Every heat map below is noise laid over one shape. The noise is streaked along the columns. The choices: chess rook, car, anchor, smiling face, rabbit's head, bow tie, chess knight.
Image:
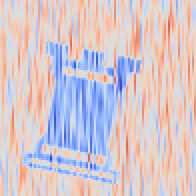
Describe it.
blue chess rook
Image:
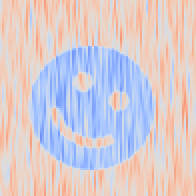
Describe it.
blue smiling face
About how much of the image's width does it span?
two thirds
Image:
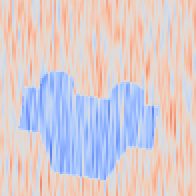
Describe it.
blue car
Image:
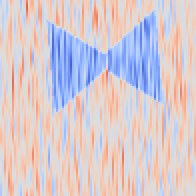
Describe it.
blue bow tie
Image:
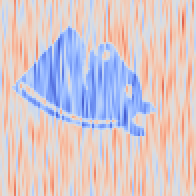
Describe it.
blue chess knight
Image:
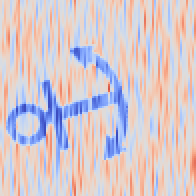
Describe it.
blue anchor
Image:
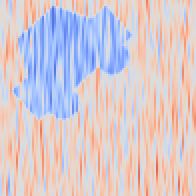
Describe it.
blue car
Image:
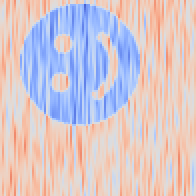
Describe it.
blue smiling face
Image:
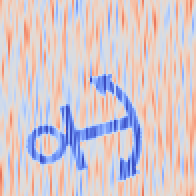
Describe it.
blue anchor
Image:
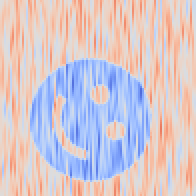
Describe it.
blue smiling face
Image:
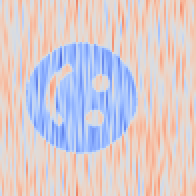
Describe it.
blue smiling face
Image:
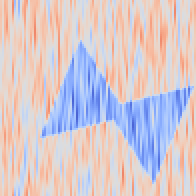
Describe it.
blue bow tie
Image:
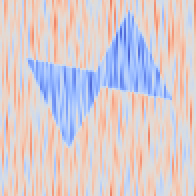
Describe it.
blue bow tie
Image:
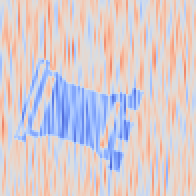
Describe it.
blue chess rook
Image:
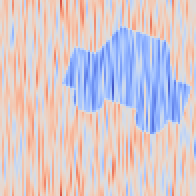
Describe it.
blue car
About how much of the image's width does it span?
two thirds
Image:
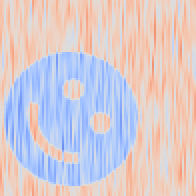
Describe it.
blue smiling face
